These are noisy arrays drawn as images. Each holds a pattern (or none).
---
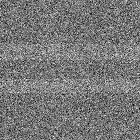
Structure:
bands of rows
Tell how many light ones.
2
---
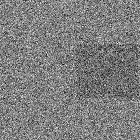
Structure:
one block
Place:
middle right
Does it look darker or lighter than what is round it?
darker
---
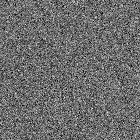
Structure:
only noise
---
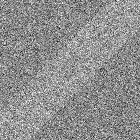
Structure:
a diagonal band
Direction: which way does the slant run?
bottom left to top right
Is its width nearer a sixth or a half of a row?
a half
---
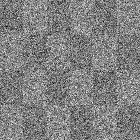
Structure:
a checkerboard
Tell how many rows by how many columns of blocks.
4 by 6
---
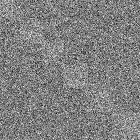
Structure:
blocks along the diagonal
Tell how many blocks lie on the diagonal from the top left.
6
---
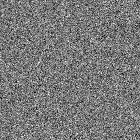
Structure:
only noise
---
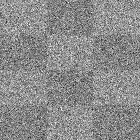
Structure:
a checkerboard
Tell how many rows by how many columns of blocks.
4 by 3
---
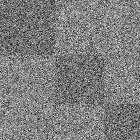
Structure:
blocks along the diagonal
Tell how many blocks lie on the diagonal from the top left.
3
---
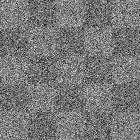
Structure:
a checkerboard
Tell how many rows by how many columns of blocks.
5 by 5
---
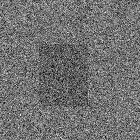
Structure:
one block
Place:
centre
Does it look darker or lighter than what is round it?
darker
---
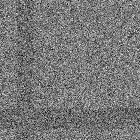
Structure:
bands of rows crossing bands of columns
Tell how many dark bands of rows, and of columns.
1 and 1
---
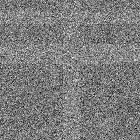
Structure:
bands of rows crossing bands of columns
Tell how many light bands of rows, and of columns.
2 and 1
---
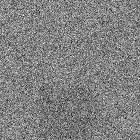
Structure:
one block
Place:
bottom middle
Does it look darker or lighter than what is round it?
darker
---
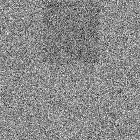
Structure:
one block
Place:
top middle
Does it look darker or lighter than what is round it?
darker
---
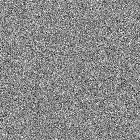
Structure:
only noise
